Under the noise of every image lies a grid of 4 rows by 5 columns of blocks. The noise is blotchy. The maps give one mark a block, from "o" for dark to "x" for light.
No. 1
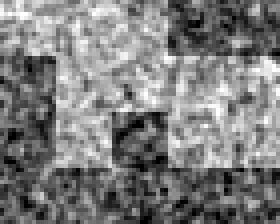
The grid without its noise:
x x x o o
o x x x x
o x o x x
o o o o o
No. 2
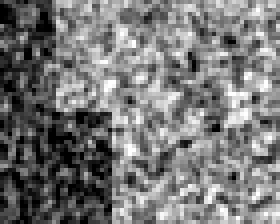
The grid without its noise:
o x x x x
o x x x x
o o x x x
o o x x x
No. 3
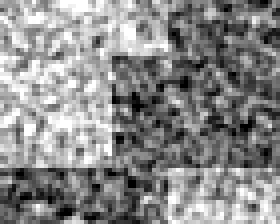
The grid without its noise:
x x x o o
x x o o o
x x o o o
o o o x x
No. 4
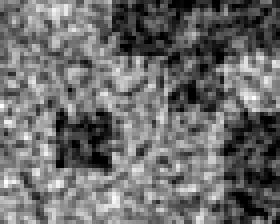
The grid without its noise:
x x o o o
x x x o x
x o x x o
x x x x o
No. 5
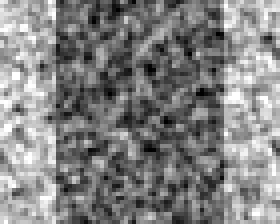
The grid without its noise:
x o o o x
x o o o x
x o o o x
x o o o x
